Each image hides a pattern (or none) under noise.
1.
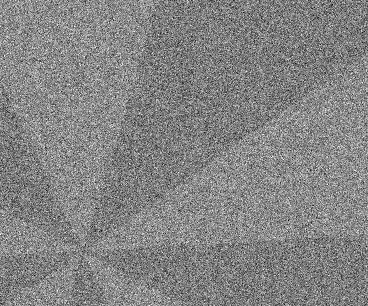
spokes from one point
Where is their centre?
bottom left
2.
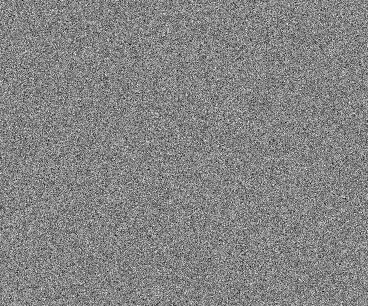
only noise
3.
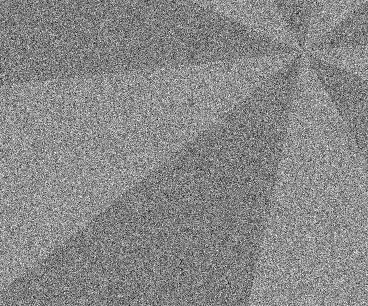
spokes from one point
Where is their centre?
top right
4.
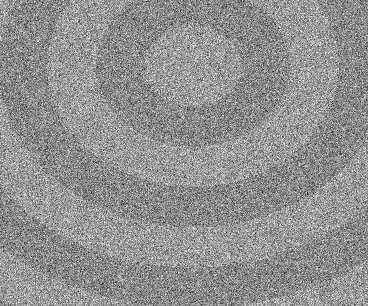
rings round one point
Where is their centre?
top middle
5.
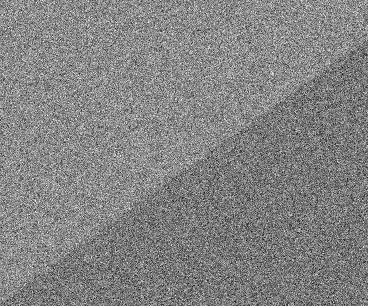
a sharp edge
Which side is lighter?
top left
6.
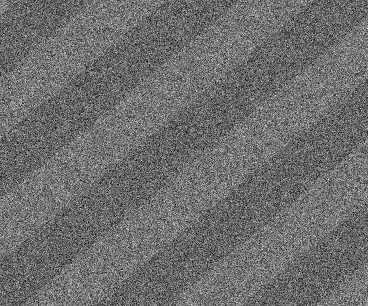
diagonal stripes
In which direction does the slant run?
bottom left to top right
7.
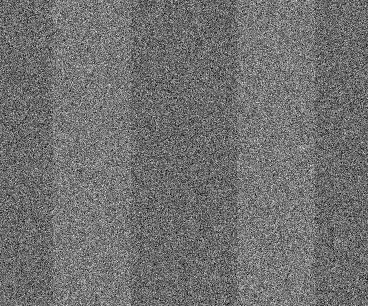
vertical stripes
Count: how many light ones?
2
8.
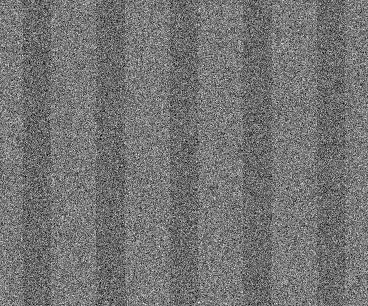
vertical stripes
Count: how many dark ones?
5
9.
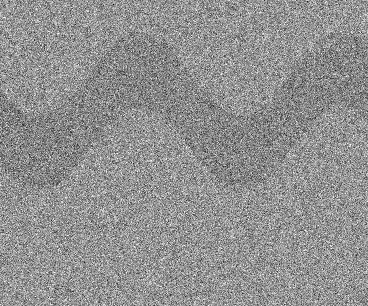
a wavy band
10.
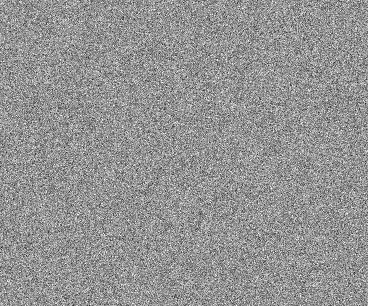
only noise
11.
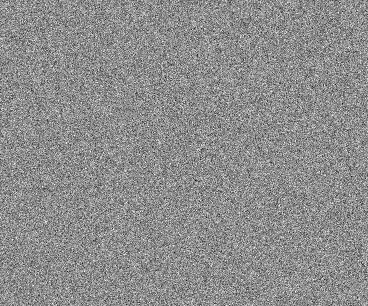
only noise
